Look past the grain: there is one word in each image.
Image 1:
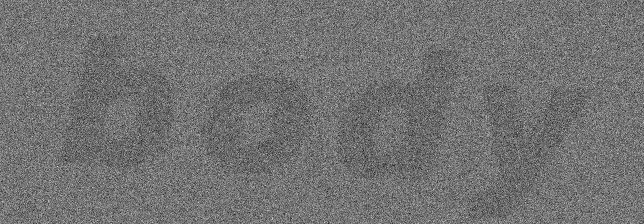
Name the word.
body
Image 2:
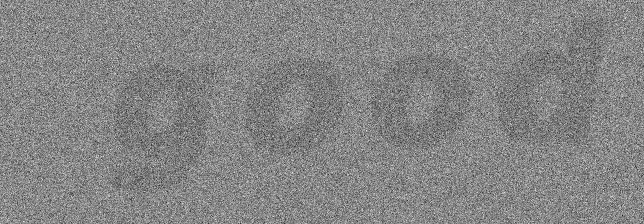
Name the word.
good
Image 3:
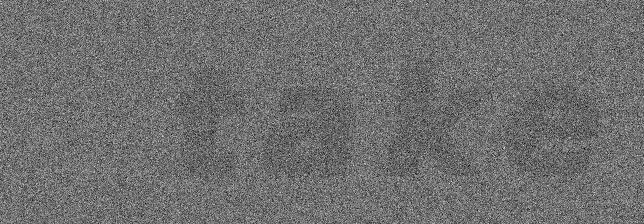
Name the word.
take
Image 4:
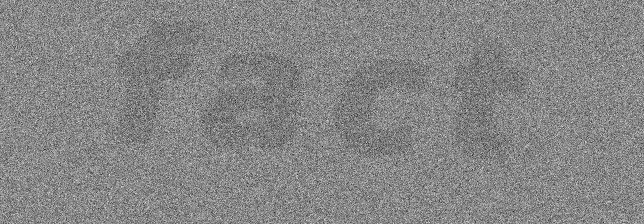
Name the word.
fact
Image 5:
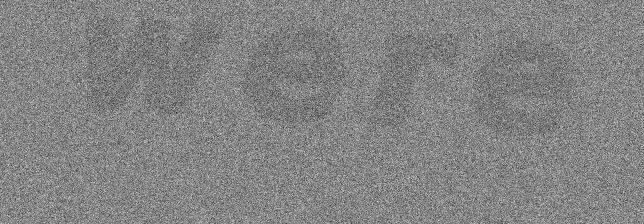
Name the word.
were
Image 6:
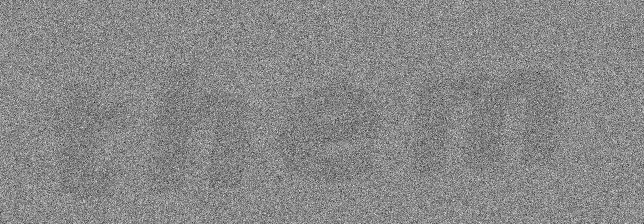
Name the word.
them
